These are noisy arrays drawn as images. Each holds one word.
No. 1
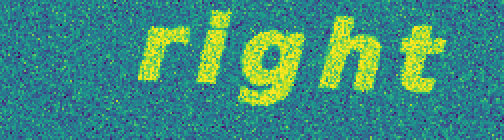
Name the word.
right
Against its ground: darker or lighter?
lighter
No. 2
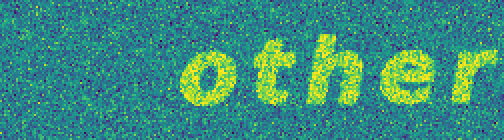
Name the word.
other
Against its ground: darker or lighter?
lighter
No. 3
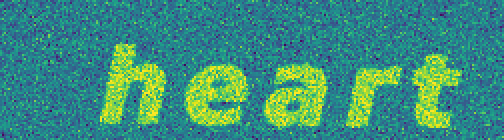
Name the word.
heart
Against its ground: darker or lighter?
lighter
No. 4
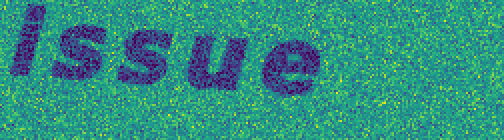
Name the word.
issue
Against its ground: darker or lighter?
darker
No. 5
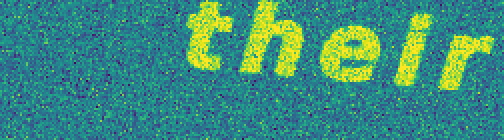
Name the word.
their
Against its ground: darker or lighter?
lighter
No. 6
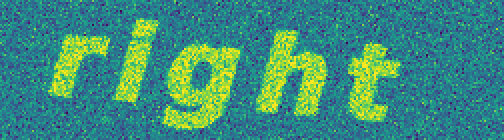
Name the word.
right
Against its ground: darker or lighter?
lighter
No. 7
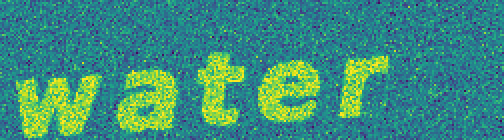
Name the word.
water
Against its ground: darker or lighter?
lighter
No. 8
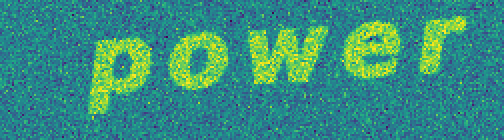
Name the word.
power
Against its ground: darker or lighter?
lighter
